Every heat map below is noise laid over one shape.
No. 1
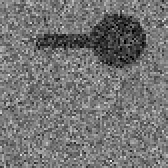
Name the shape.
lollipop
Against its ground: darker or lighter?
darker
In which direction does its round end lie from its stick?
right
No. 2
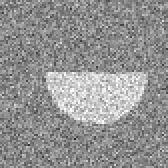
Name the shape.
half disc
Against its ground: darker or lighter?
lighter
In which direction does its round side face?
down
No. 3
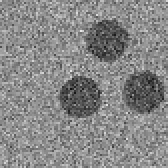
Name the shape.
three dots
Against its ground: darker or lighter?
darker
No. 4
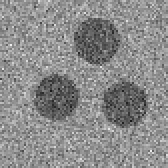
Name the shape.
three dots
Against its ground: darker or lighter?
darker
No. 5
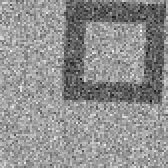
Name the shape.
square frame
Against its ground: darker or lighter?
darker
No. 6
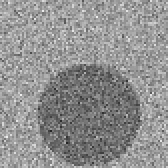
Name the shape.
disc
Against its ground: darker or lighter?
darker
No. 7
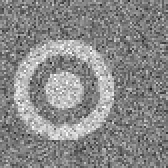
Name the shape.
bullseye
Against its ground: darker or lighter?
lighter
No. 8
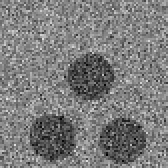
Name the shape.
three dots
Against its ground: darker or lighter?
darker
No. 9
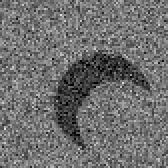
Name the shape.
crescent
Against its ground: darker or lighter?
darker
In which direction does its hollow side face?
down and right
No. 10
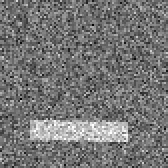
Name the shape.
bar
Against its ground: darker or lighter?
lighter
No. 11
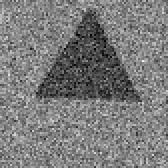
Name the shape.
triangle
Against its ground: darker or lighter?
darker
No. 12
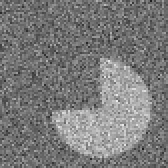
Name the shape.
disc with a wedge cut out
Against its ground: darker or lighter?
lighter
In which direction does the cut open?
up and left
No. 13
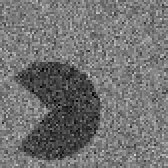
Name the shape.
disc with a wedge cut out
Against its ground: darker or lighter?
darker
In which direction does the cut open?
left
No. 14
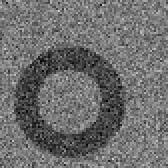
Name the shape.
ring
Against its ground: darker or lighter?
darker
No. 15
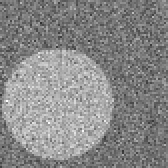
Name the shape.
disc
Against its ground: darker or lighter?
lighter
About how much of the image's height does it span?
two thirds
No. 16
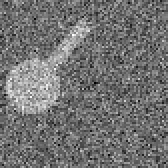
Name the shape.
lollipop
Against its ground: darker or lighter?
lighter
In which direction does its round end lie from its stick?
down and left
